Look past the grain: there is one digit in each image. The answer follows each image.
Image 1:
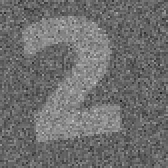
2
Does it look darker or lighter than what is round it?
lighter
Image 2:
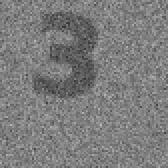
3
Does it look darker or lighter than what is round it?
darker
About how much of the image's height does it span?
half
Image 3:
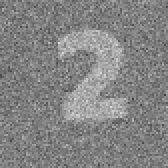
2
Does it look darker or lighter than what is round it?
lighter
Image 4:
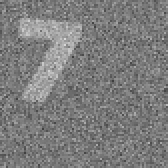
7
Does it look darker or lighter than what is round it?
lighter
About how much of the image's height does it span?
half
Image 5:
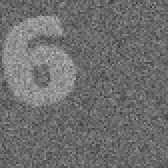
6
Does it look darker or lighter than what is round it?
lighter
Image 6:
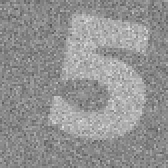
5
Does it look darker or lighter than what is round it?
lighter
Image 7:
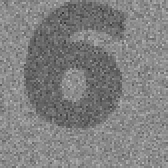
6
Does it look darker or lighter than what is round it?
darker
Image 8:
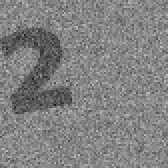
2
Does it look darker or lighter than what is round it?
darker
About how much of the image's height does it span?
half
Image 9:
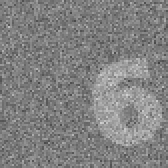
6
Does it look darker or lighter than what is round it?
lighter
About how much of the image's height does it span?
half
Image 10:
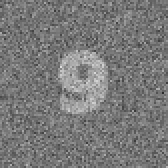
9
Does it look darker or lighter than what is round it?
lighter
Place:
centre
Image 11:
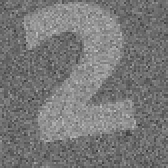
2
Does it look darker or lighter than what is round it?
lighter
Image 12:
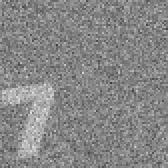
7
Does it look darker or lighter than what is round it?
lighter
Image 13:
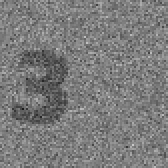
3
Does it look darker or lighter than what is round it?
darker
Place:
middle left
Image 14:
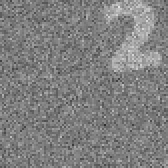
2
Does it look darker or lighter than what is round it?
lighter
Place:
top right
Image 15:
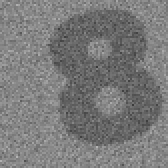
8
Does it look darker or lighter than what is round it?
darker
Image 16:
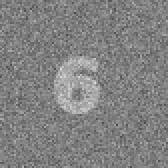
6
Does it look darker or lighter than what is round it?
lighter
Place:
centre
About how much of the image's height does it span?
a third
